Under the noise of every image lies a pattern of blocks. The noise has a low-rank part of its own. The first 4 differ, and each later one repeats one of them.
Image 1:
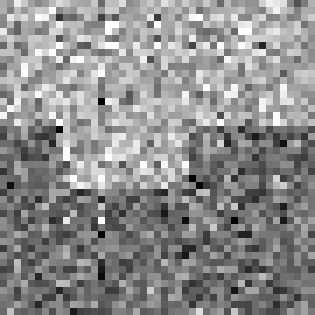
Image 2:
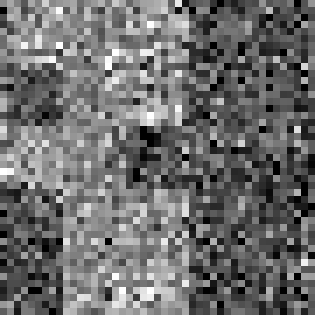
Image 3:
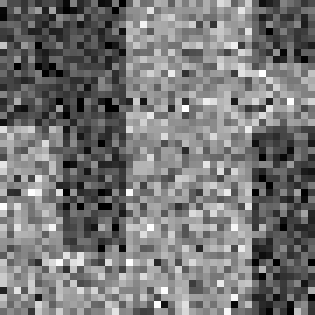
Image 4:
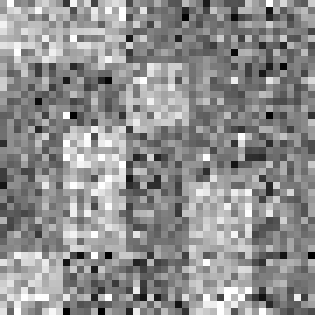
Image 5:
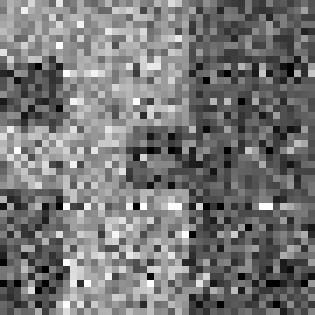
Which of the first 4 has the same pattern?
2
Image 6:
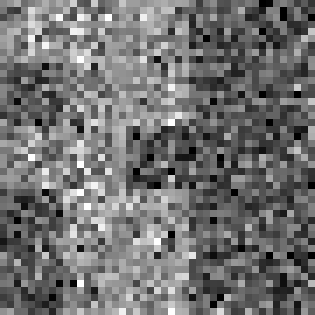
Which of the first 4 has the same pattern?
2
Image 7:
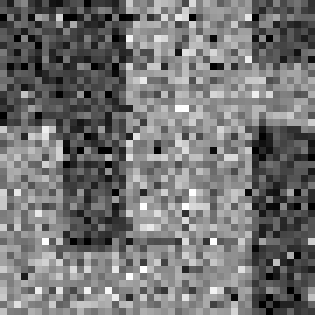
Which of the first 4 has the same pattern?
3
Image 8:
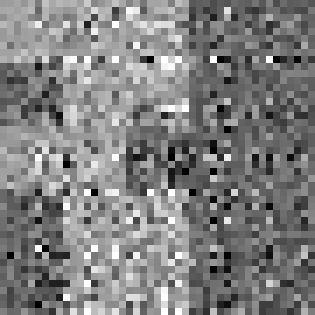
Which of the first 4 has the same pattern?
2
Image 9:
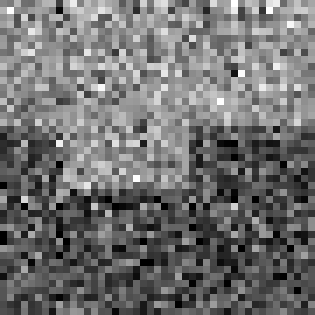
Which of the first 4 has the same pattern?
1
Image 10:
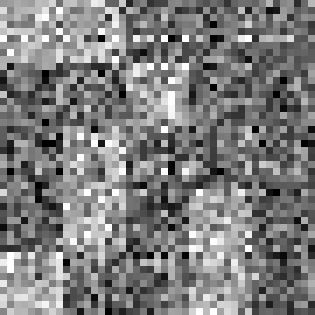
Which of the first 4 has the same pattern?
4
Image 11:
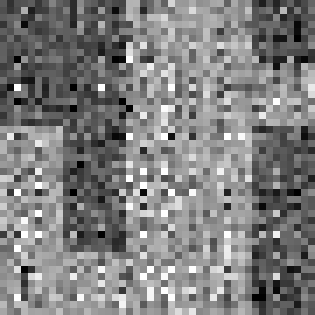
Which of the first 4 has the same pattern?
3
